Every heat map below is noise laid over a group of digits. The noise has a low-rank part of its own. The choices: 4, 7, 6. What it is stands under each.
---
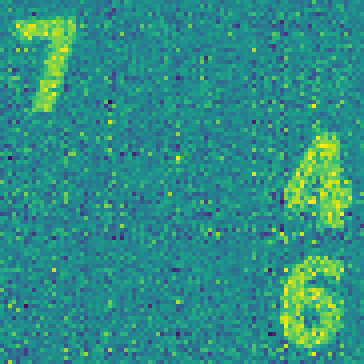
top left: 7; middle right: 4; bottom right: 6
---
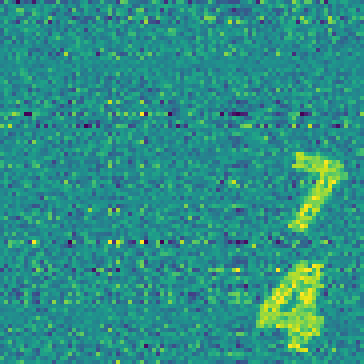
middle right: 7; bottom right: 4
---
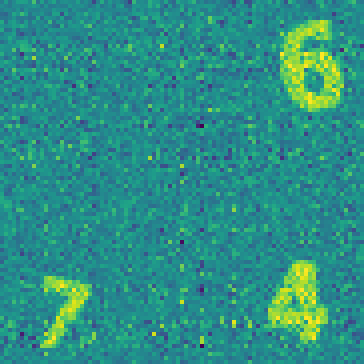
top right: 6; bottom left: 7; bottom right: 4
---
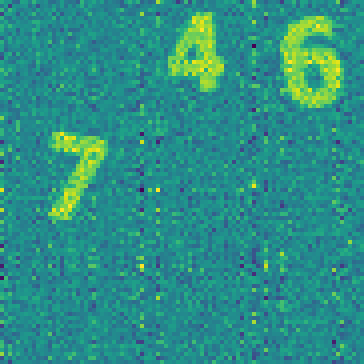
top middle: 4; top right: 6; middle left: 7
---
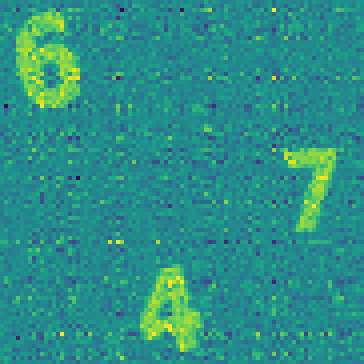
top left: 6; middle right: 7; bottom middle: 4
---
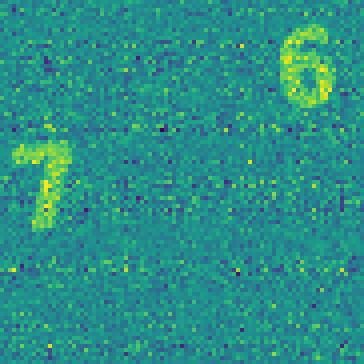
top right: 6; middle left: 7
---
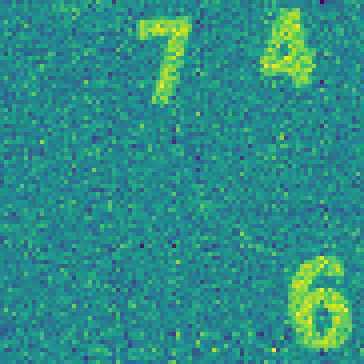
top middle: 7; top right: 4; bottom right: 6
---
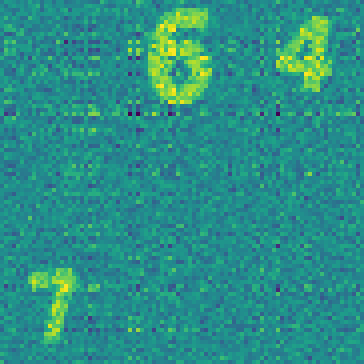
top middle: 6; top right: 4; bottom left: 7
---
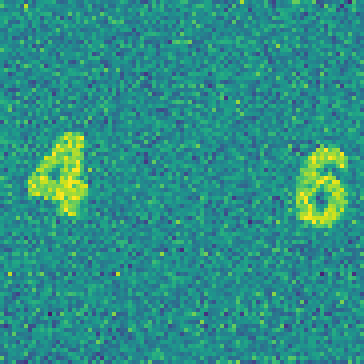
middle left: 4; middle right: 6
